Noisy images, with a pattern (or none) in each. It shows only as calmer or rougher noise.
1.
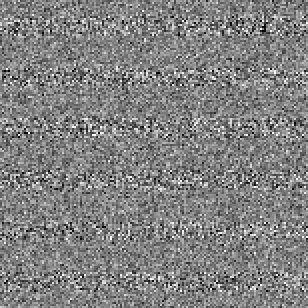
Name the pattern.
horizontal stripes
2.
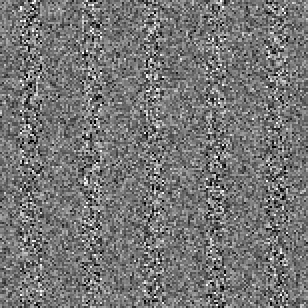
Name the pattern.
vertical stripes
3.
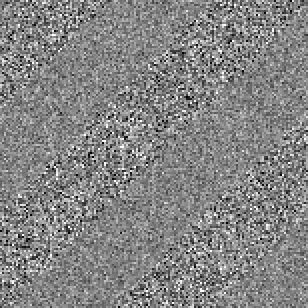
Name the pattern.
diagonal stripes
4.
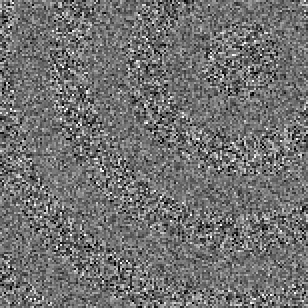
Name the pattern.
rings round one point
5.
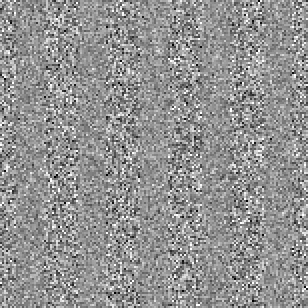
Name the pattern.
vertical stripes
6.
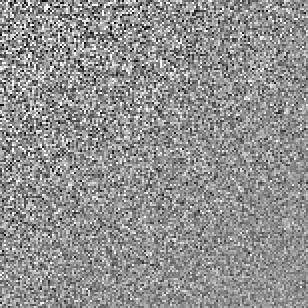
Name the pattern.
a smooth slope
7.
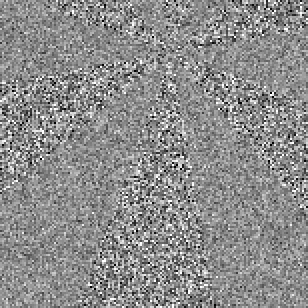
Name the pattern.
spokes from one point
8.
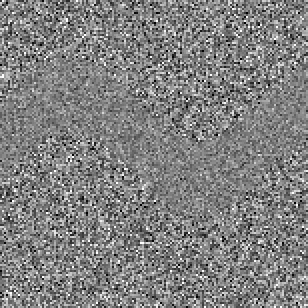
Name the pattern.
a wavy band
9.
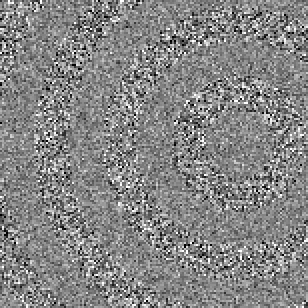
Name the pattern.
rings round one point
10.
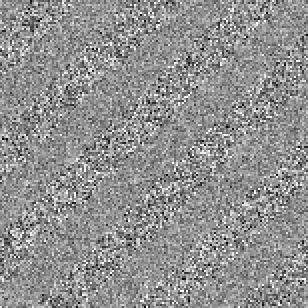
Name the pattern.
diagonal stripes
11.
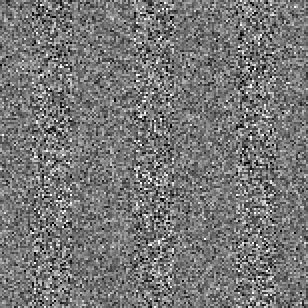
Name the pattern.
vertical stripes
